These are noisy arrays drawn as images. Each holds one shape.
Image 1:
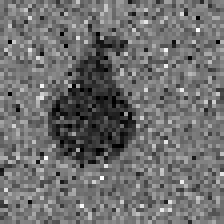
pear
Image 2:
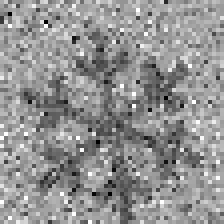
snowflake
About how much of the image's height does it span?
nearly all
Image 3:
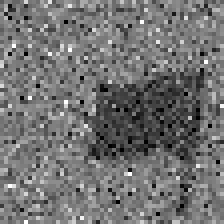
flag
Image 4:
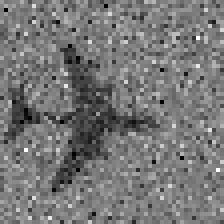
airplane
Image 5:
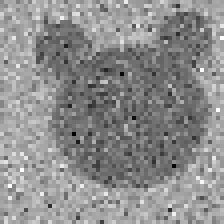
bear's head
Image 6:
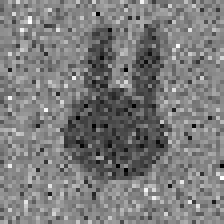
rabbit's head
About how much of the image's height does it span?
two thirds
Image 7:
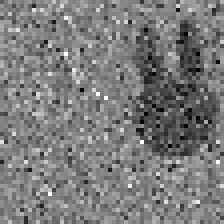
rabbit's head
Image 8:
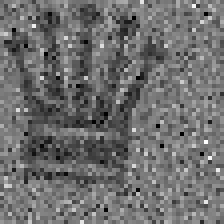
chess queen
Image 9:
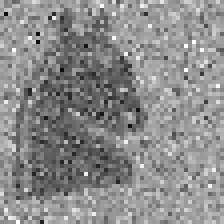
chess knight
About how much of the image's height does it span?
nearly all
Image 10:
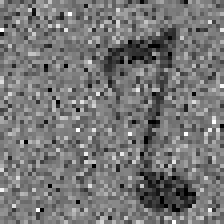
musical note
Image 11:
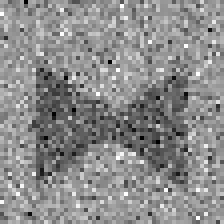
bow tie
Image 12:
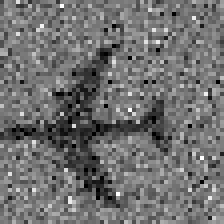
airplane
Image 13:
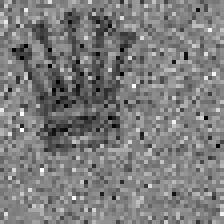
chess queen
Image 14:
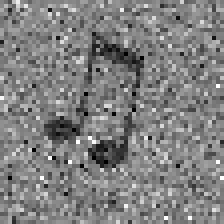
pair of musical notes
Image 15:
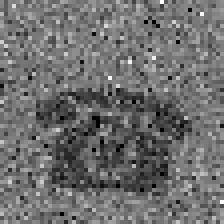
telephone
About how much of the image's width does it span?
two thirds
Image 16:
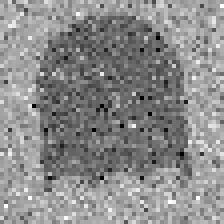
ghost
